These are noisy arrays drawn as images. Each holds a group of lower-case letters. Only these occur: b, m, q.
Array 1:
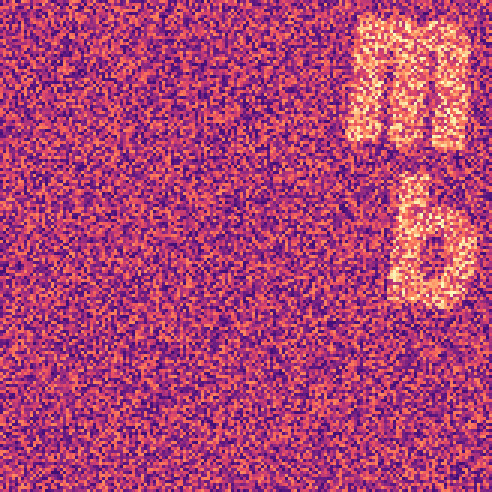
top right: m; middle right: b
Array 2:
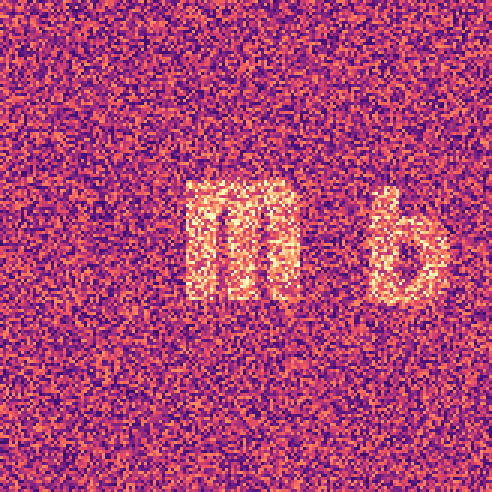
centre: m; middle right: b
